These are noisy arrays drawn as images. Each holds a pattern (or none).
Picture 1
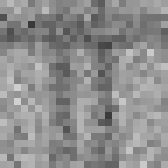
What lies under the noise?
bands of rows crossing bands of columns
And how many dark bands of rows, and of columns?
1 and 2
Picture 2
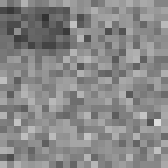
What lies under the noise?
one block
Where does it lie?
top left
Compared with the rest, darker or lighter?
darker
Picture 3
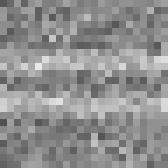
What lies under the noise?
bands of rows
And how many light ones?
2
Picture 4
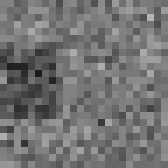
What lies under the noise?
one block
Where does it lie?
middle left
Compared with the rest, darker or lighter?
darker
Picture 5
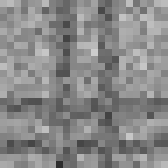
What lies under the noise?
bands of rows crossing bands of columns
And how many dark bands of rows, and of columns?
2 and 2
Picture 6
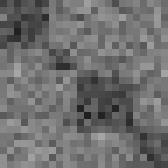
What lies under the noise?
blocks along the diagonal
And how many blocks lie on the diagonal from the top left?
4
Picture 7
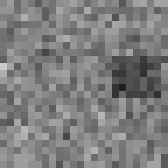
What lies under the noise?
one block
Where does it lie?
middle right
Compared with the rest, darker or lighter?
darker
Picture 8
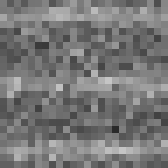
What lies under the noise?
bands of rows
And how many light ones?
3
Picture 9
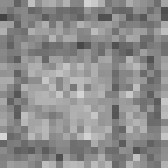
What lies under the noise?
bands of rows crossing bands of columns
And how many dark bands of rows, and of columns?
3 and 3
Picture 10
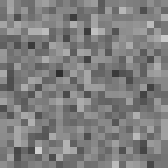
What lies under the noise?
only noise
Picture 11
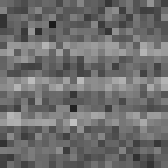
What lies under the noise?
bands of rows
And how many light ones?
3
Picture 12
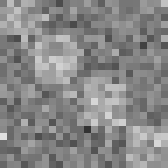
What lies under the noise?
blocks along the diagonal
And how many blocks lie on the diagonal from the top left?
4
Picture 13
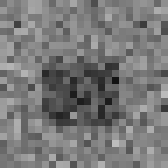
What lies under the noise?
one block
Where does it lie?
centre
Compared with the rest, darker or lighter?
darker
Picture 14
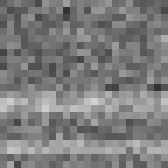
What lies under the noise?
bands of rows
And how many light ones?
2
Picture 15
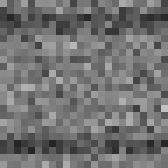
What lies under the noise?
bands of rows
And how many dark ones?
2
